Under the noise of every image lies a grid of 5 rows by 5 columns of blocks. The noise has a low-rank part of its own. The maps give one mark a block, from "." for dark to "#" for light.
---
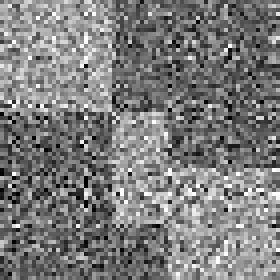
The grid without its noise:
##...
##...
..#..
..###
...##
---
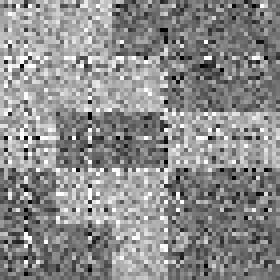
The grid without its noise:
##...
###..
#..##
.##..
..#..
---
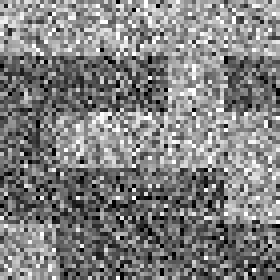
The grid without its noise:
#####
...#.
.####
....#
#....
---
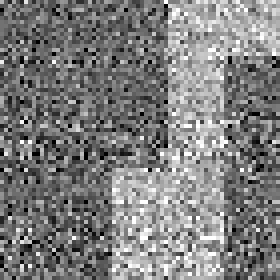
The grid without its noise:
...##
...#.
...#.
..##.
..##.
